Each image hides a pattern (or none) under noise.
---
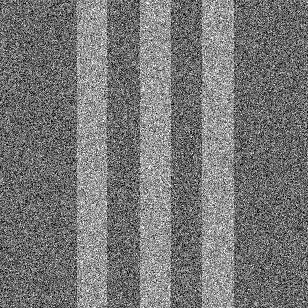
bands of columns
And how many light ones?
3
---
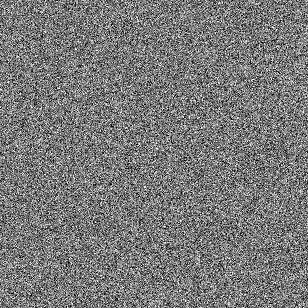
only noise
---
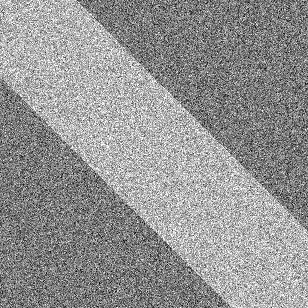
a diagonal band
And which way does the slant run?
top left to bottom right
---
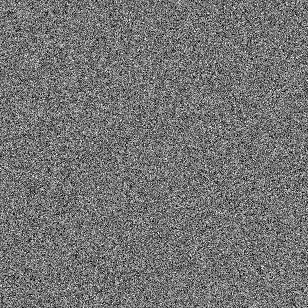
only noise
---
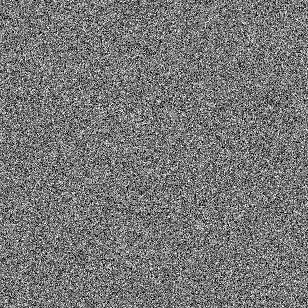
only noise
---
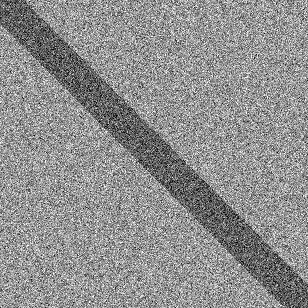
a diagonal band
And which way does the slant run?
top left to bottom right
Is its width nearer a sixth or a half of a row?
a sixth
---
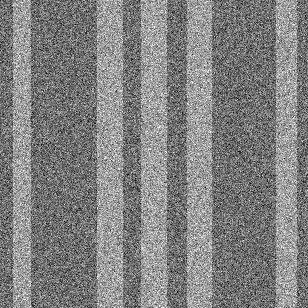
bands of columns
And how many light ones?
5
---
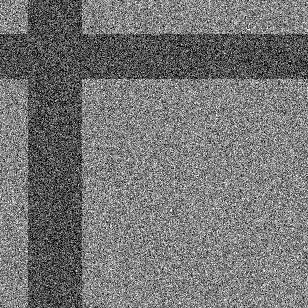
bands of rows crossing bands of columns
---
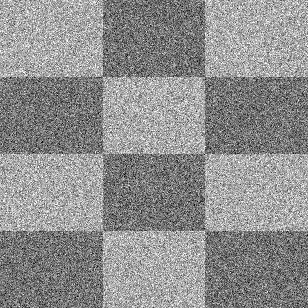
a checkerboard
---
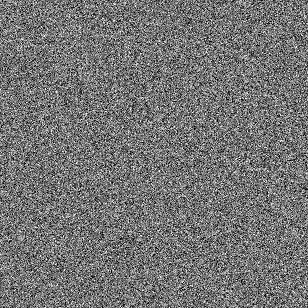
only noise
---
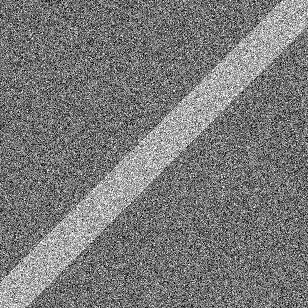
a diagonal band
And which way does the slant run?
bottom left to top right
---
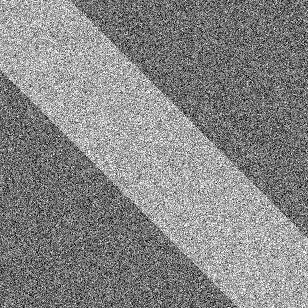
a diagonal band
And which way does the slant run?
top left to bottom right
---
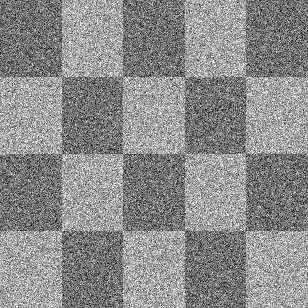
a checkerboard
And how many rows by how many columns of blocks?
4 by 5
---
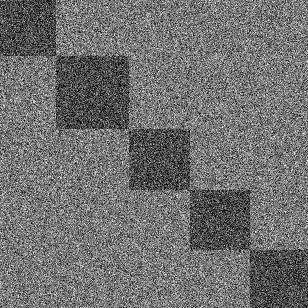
blocks along the diagonal
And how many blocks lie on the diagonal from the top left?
5
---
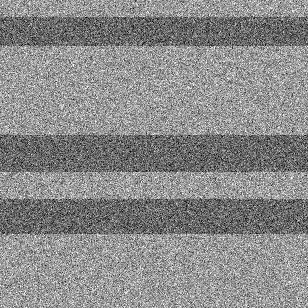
bands of rows
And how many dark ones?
3
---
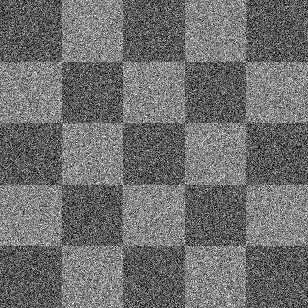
a checkerboard
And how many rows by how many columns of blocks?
5 by 5
